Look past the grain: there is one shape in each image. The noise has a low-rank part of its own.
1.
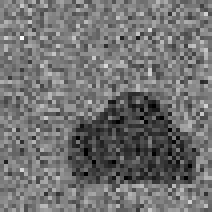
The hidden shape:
cloud
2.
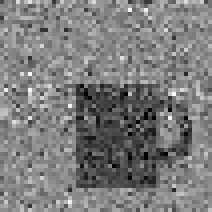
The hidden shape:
cup
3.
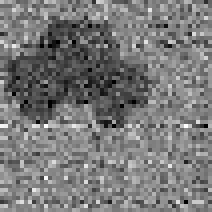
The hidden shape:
car
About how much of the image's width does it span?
two thirds
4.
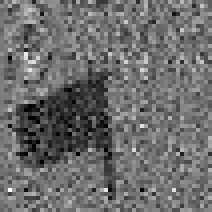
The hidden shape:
flag
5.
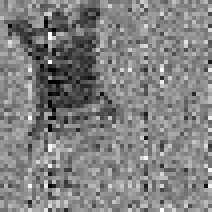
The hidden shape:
chess rook
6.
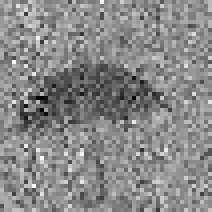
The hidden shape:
umbrella
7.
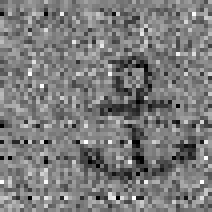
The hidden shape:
anchor
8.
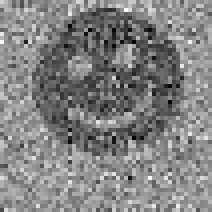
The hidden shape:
smiling face
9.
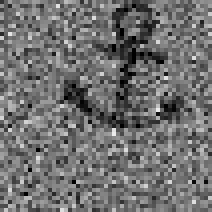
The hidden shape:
anchor
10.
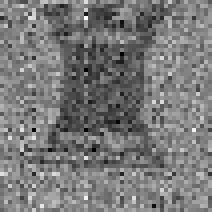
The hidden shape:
chess rook
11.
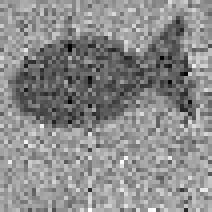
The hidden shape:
fish
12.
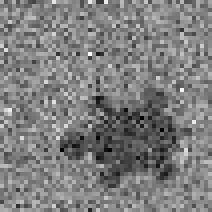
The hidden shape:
turtle
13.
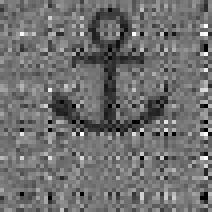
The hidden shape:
anchor
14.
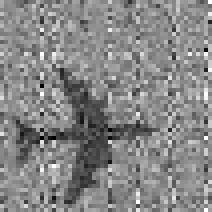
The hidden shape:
airplane
